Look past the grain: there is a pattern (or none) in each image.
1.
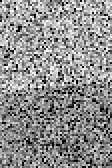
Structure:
a sharp edge
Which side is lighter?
top
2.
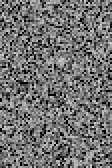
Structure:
only noise
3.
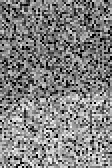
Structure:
a sharp edge
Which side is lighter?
bottom
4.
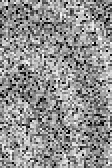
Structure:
rings round one point
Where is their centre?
bottom left
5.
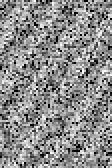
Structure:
diagonal stripes
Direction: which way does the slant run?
bottom left to top right
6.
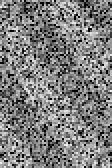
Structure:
diagonal stripes
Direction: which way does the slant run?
top left to bottom right
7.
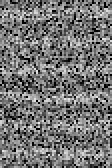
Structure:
horizontal stripes
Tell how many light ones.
6
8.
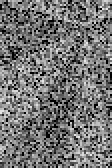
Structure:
spokes from one point
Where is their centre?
top right
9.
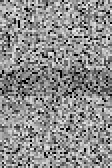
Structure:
one horizontal stripe
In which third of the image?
middle
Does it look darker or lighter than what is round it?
darker
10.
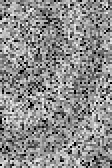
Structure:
rings round one point
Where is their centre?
top left
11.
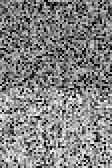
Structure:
a sharp edge
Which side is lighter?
bottom
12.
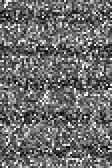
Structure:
horizontal stripes
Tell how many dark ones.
5
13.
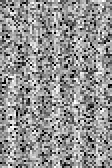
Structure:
vertical stripes
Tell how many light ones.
5
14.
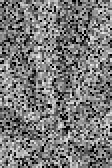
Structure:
spokes from one point
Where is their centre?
bottom middle
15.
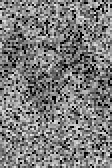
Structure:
a wavy band
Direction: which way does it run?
left to right
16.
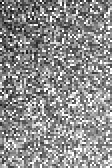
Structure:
a smooth slope
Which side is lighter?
bottom right
